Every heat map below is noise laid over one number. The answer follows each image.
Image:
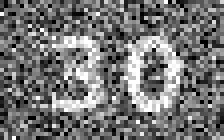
30
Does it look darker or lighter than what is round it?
lighter
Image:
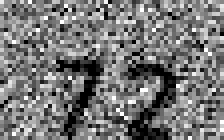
72
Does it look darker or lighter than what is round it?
darker
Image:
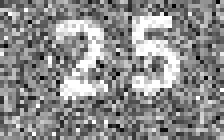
25
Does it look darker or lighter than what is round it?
lighter
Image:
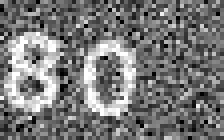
80
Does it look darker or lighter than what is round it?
lighter
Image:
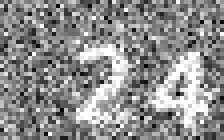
24
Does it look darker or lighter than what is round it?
lighter
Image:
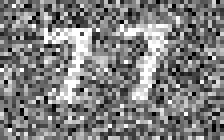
77
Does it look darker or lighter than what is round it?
lighter
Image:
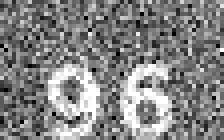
96
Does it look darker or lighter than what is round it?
lighter
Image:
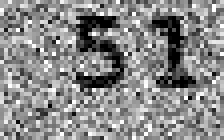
51
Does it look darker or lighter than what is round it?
darker
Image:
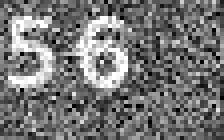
56
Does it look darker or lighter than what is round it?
lighter
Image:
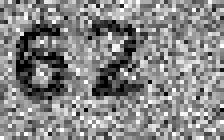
62
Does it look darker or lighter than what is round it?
darker
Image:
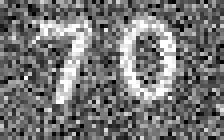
70
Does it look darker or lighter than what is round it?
lighter
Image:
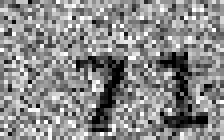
71
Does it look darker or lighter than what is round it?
darker
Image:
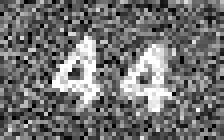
44
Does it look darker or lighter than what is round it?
lighter
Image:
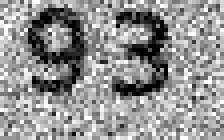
93
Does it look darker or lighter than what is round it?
darker
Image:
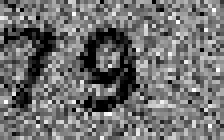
79
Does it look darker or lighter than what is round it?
darker
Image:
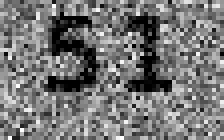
51
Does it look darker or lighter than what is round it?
darker
